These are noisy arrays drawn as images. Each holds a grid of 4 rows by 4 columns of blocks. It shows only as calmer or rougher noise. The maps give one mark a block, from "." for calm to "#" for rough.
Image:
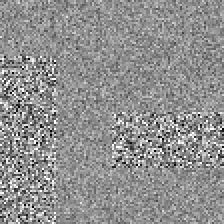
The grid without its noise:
....
#...
#.##
#...
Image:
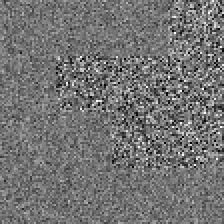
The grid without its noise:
...#
.###
..##
....
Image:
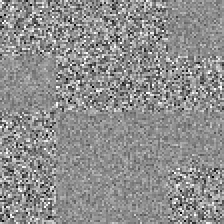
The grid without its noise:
###.
.###
#...
#..#
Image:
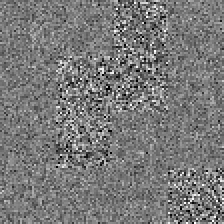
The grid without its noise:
..#.
.##.
.#..
...#
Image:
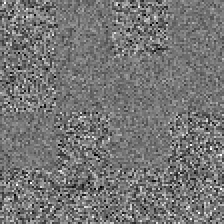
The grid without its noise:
#.#.
#...
.#.#
####
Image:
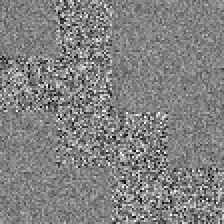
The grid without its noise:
.#..
##..
.##.
..##
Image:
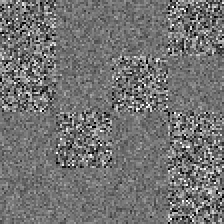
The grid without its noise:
#..#
#.#.
.#.#
...#
